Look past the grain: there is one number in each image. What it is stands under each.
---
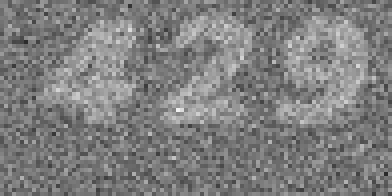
429
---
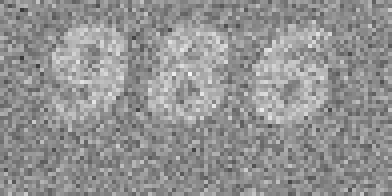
986
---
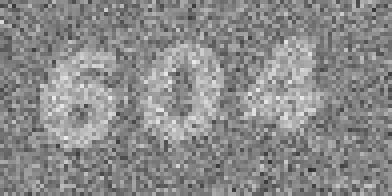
604
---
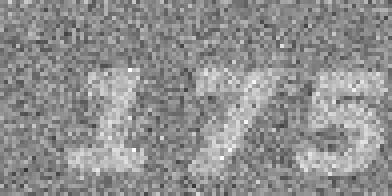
175
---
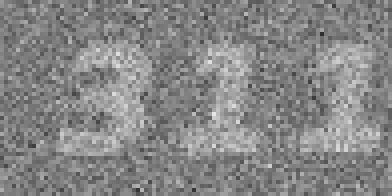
311
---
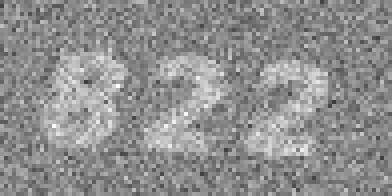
822
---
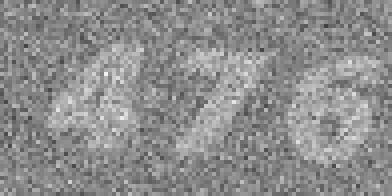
476
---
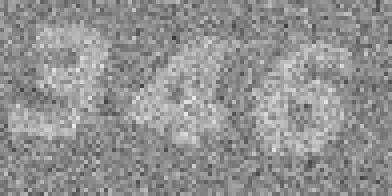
346
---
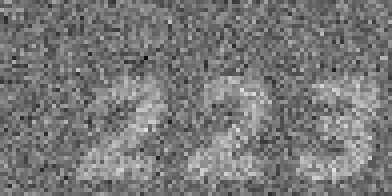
223
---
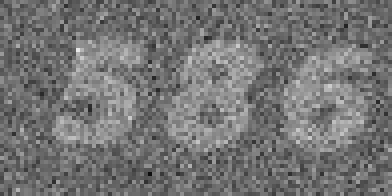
586
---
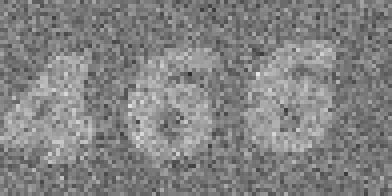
466
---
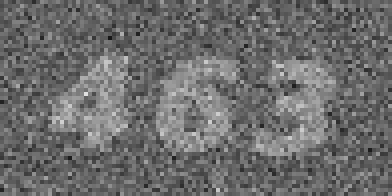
463
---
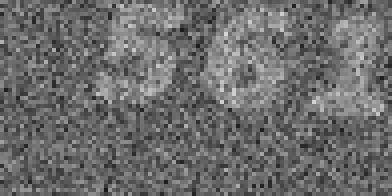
561
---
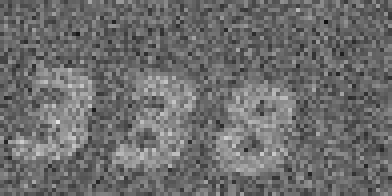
338
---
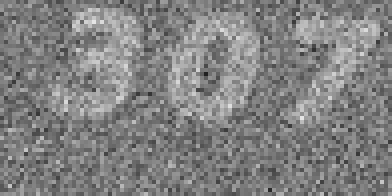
307
